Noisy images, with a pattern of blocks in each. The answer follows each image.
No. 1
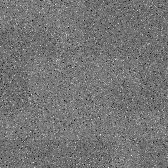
no symmetry
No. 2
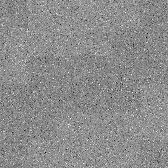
the same after a half turn
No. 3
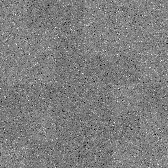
no symmetry
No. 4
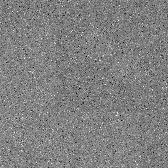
mirrored about the diagonal from the bottom left
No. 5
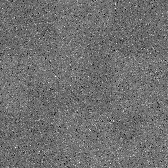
mirrored about the diagonal from the top left
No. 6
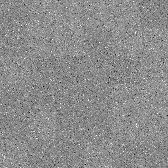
mirrored about the diagonal from the bottom left
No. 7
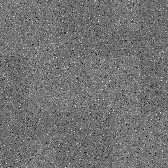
the same after a half turn
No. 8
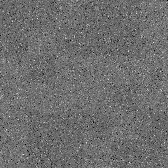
the same after a half turn
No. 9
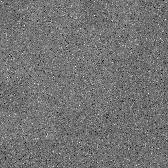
mirrored about the diagonal from the top left
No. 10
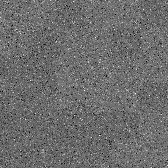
mirrored about the diagonal from the bottom left
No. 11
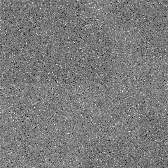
no symmetry
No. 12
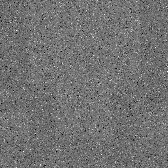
left and right mirror each other
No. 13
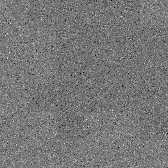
mirrored about the diagonal from the bottom left
